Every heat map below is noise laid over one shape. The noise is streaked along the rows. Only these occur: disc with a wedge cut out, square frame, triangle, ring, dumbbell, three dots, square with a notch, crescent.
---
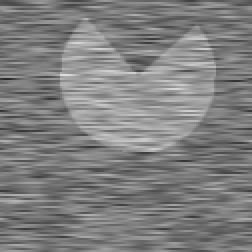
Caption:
light disc with a wedge cut out
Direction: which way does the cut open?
up
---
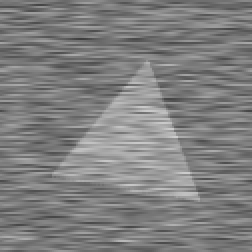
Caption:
light triangle
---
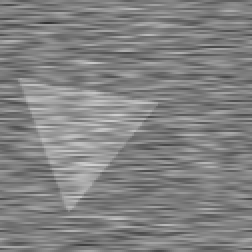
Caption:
light triangle
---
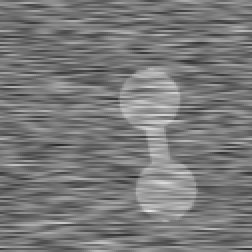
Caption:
light dumbbell
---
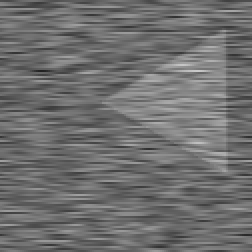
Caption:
light triangle
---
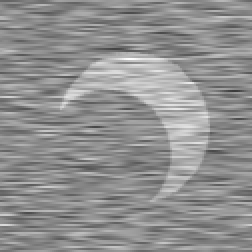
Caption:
light crescent
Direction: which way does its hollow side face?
down and left
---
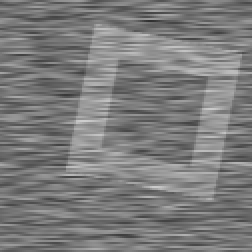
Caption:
light square frame
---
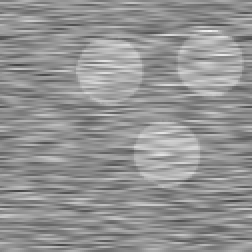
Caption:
light three dots
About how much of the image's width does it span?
two thirds
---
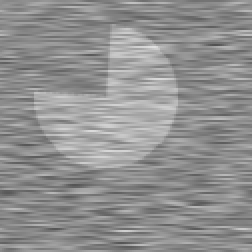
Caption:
light disc with a wedge cut out
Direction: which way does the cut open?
up and left
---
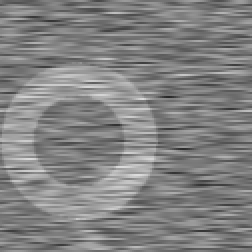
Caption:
light ring
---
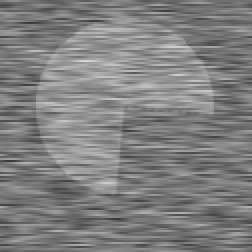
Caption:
light disc with a wedge cut out
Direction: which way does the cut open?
down and right
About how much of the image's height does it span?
two thirds
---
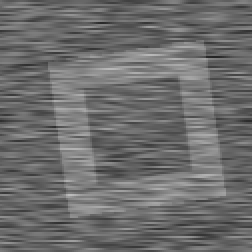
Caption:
light square frame
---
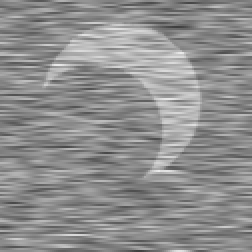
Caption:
light crescent
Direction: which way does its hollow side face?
down and left
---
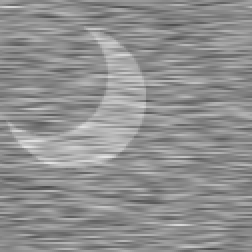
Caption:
light crescent
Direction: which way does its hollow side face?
up and left
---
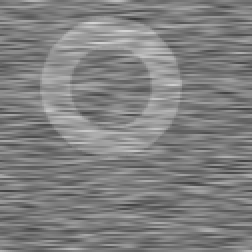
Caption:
light ring
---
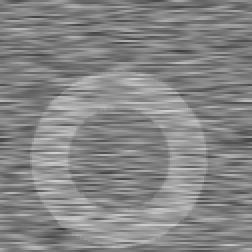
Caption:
light ring
